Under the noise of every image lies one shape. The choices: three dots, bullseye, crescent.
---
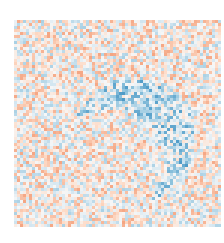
crescent
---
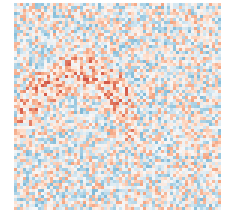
crescent
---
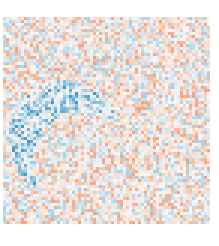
crescent
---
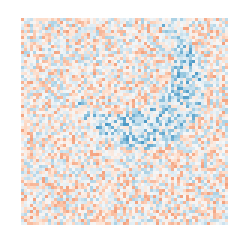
crescent
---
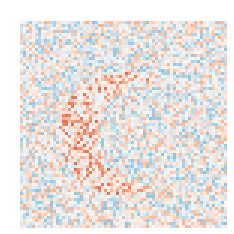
crescent
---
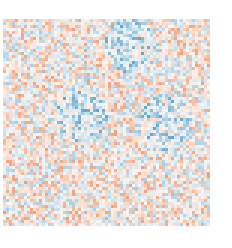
three dots
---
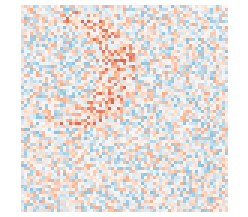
crescent
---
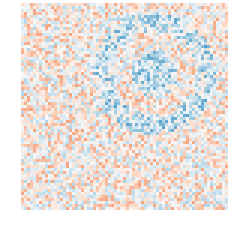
bullseye
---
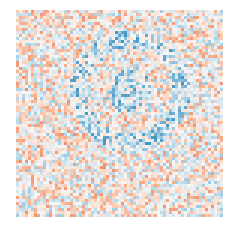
bullseye
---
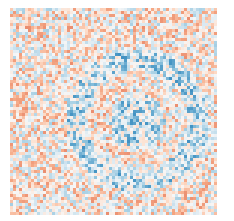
bullseye
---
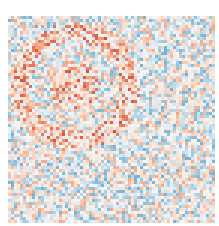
bullseye
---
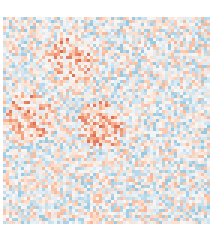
three dots
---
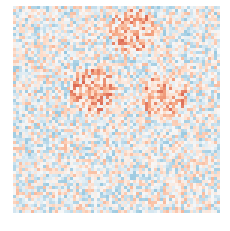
three dots
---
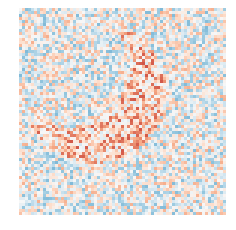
crescent
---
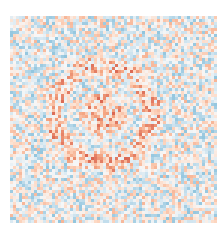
bullseye
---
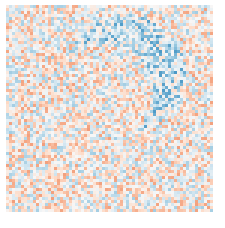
crescent
